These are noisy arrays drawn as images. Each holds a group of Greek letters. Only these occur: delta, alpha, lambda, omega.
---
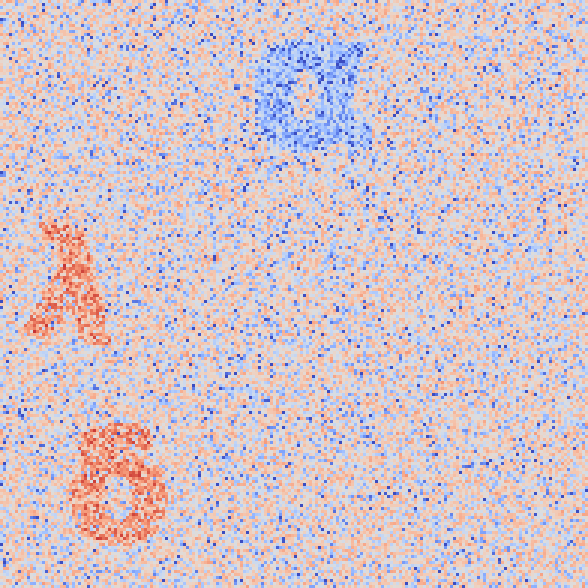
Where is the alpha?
top middle
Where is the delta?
bottom left
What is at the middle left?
lambda
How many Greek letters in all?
3
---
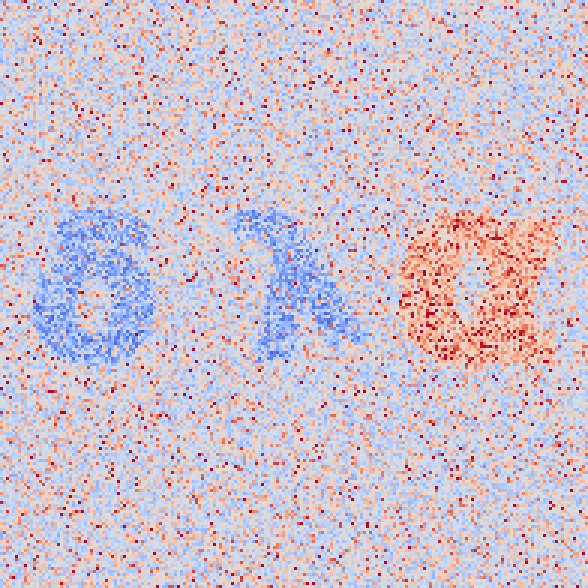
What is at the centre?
lambda
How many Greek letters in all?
3
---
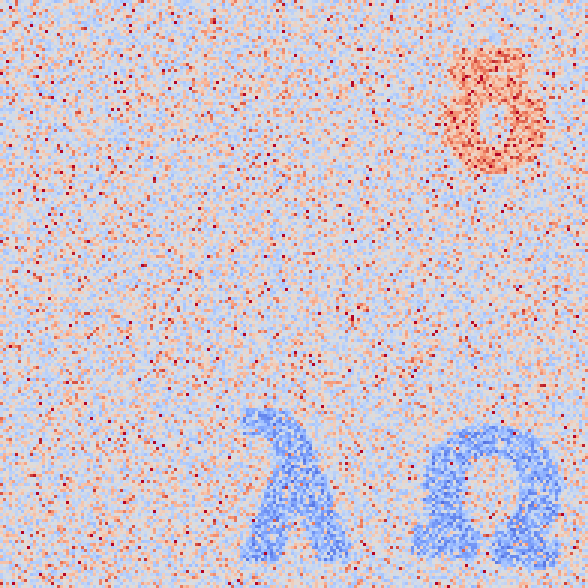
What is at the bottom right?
omega
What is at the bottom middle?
lambda
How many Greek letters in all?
3
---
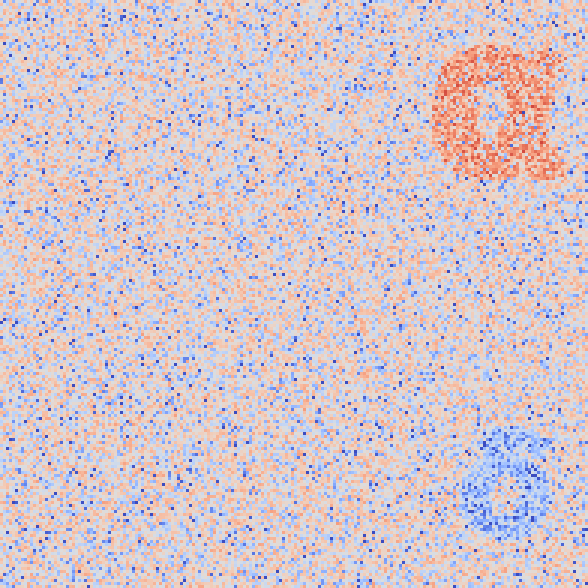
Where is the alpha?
top right
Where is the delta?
bottom right
